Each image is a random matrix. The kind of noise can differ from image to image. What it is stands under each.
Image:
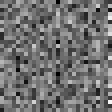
columns of uneven size
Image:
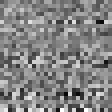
rows of uneven size
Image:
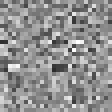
low rank plus noise
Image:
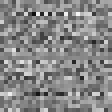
rows of uneven size
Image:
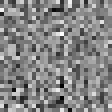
low rank plus noise
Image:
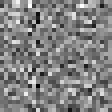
low rank plus noise
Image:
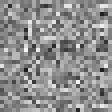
low rank plus noise
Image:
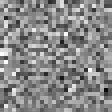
low rank plus noise
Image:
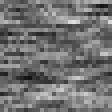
streaked along the rows
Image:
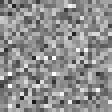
independent entries
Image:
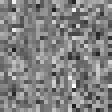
columns of uneven size
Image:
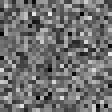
independent entries
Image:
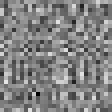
low rank plus noise
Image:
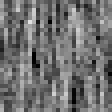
streaked along the columns
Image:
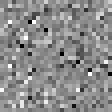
heavy tails
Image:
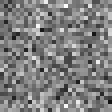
independent entries
